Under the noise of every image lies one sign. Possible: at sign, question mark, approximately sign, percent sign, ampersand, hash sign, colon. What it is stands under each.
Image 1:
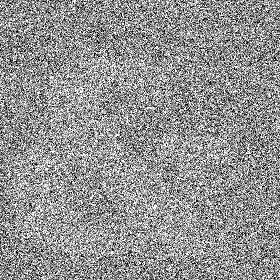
ampersand
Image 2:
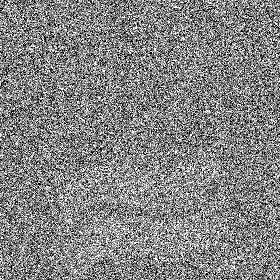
approximately sign
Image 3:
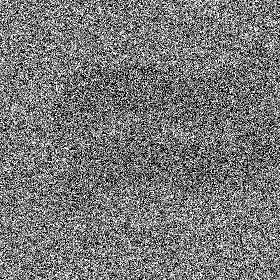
approximately sign
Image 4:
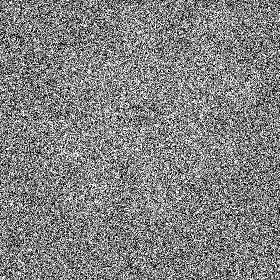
hash sign
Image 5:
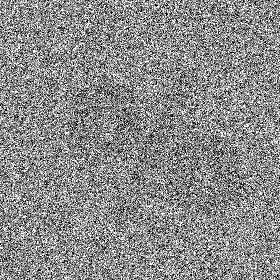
percent sign
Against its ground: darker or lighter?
darker
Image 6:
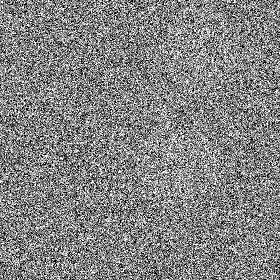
colon
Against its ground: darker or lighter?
lighter
